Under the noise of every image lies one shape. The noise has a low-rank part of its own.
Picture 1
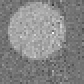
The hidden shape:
disc
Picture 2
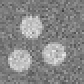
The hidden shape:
three dots
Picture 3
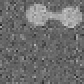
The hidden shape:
dumbbell
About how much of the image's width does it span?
two thirds
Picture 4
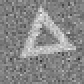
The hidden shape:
triangle frame
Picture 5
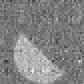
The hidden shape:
half disc
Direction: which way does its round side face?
down and left
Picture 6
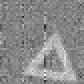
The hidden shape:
triangle frame
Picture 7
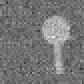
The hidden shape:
lollipop
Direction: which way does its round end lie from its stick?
up
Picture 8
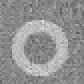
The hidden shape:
ring
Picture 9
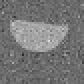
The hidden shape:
half disc
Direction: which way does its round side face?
down
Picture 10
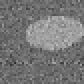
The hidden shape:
ellipse
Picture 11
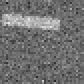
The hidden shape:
bar
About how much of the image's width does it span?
two thirds
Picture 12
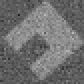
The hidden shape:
square with a notch
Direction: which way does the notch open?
down and left
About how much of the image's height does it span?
nearly all
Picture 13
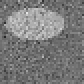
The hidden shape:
ellipse
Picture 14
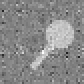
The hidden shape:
lollipop
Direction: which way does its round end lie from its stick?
up and right
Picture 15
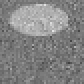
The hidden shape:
ellipse
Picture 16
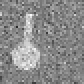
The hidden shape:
lollipop
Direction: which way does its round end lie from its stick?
down
